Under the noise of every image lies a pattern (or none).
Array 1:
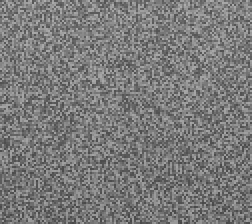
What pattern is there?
a smooth slope
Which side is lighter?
top
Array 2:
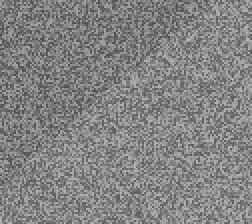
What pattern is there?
a sharp edge
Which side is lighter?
bottom right
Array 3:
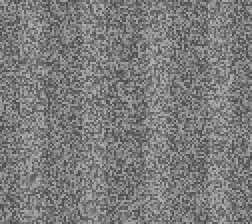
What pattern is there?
vertical stripes
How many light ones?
4
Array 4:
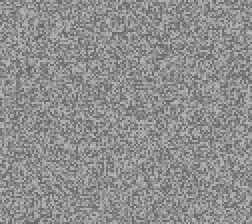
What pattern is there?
only noise
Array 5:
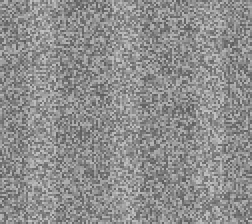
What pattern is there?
vertical stripes
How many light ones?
3
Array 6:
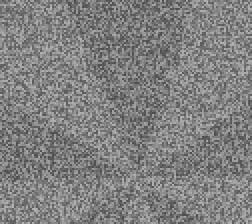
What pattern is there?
spokes from one point
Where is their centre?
bottom middle
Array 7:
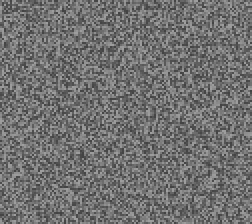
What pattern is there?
only noise
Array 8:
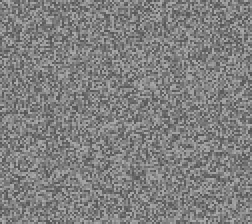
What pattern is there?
only noise
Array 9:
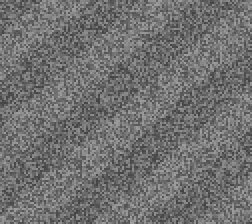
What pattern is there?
diagonal stripes
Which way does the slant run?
bottom left to top right
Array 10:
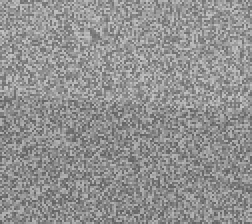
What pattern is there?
a sharp edge
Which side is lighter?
top
